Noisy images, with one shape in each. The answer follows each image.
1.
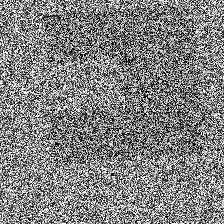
square with a notch
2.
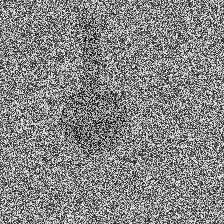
lollipop
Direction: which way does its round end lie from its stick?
down
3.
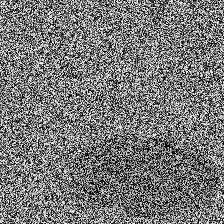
ellipse
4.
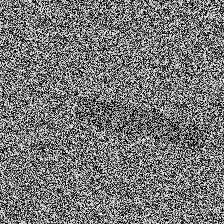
bar
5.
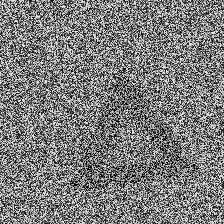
triangle frame
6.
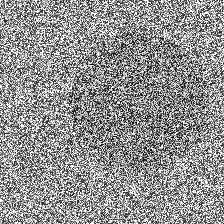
disc
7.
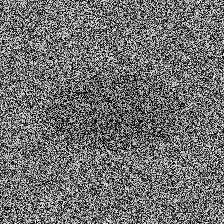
ellipse
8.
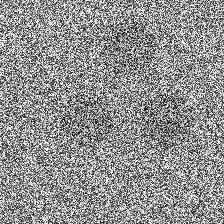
three dots
